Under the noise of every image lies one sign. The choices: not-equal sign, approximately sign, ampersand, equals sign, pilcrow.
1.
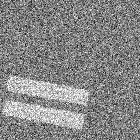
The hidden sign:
equals sign
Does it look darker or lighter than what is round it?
lighter
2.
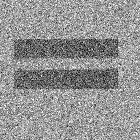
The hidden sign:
equals sign
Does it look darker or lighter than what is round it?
darker
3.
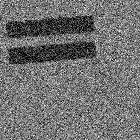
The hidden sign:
equals sign
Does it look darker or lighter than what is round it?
darker
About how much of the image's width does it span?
two thirds
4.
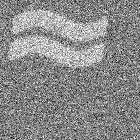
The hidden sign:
approximately sign
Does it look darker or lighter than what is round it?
lighter
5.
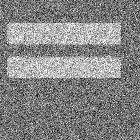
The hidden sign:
equals sign
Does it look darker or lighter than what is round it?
lighter
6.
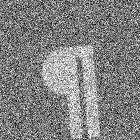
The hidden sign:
pilcrow
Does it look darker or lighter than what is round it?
lighter
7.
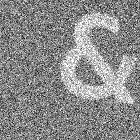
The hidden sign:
ampersand
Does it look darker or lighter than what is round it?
lighter
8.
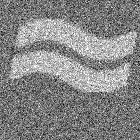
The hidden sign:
approximately sign
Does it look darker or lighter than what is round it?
lighter
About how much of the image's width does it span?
nearly all
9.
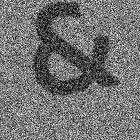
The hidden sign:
ampersand
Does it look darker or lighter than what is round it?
darker
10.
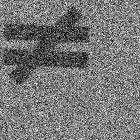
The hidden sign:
not-equal sign
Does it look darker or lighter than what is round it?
darker
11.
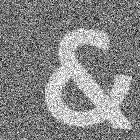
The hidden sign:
ampersand
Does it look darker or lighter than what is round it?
lighter
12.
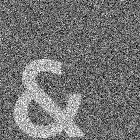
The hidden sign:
ampersand
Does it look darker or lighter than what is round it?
lighter
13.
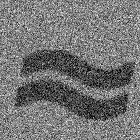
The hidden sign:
approximately sign
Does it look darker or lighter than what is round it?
darker
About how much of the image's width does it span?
nearly all
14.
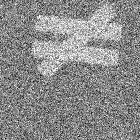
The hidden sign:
not-equal sign
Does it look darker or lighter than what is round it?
lighter
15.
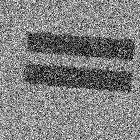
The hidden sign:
equals sign
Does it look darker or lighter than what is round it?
darker
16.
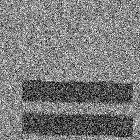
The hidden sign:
equals sign
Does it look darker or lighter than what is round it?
darker
